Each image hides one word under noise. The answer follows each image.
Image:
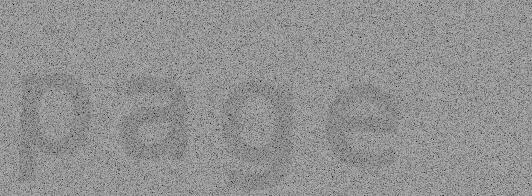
page
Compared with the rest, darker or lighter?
darker
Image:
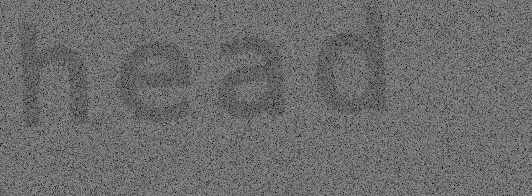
head
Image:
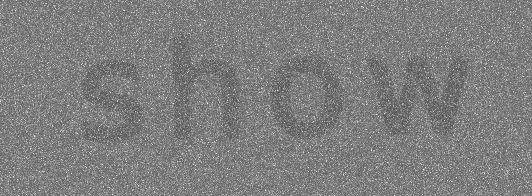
show
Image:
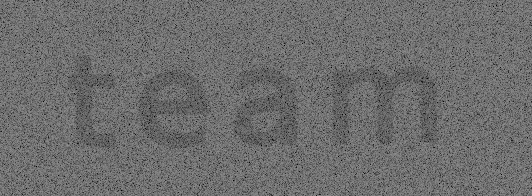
team
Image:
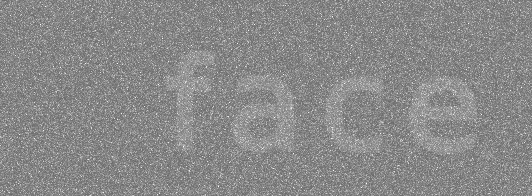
face
